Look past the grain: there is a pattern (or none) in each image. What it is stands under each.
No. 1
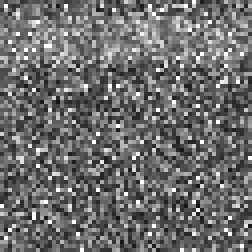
one horizontal stripe
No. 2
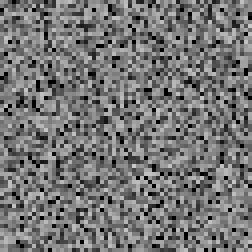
only noise
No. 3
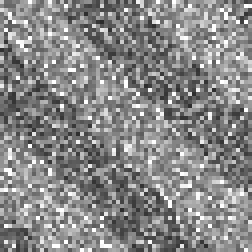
diagonal stripes
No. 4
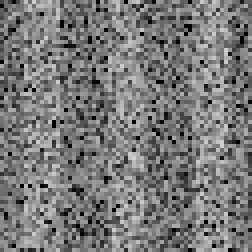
vertical stripes
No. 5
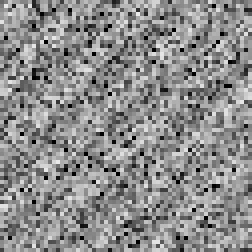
diagonal stripes
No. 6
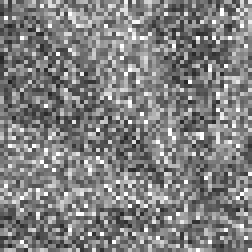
spokes from one point
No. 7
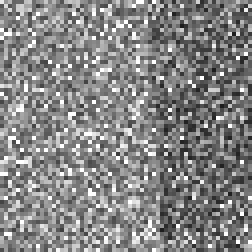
a sharp edge
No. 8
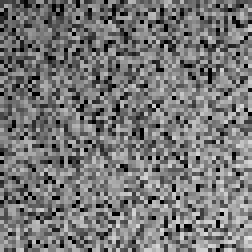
a smooth slope
